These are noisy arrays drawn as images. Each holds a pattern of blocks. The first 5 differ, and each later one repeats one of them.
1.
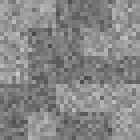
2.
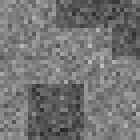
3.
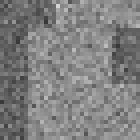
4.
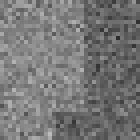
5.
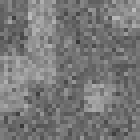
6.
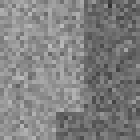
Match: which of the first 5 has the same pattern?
4
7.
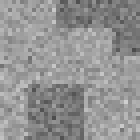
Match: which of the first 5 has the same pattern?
2
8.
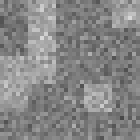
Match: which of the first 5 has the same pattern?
5
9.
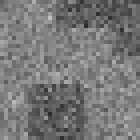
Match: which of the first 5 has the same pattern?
2
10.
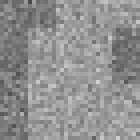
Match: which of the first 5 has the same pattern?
3
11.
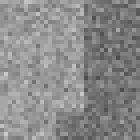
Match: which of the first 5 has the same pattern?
4
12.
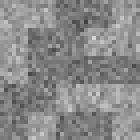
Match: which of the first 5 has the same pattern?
1
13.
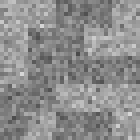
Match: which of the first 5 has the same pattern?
1
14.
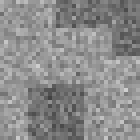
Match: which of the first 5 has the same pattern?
2
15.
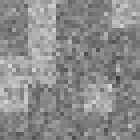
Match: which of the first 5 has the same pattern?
5
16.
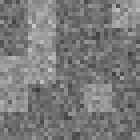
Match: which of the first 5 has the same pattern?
5
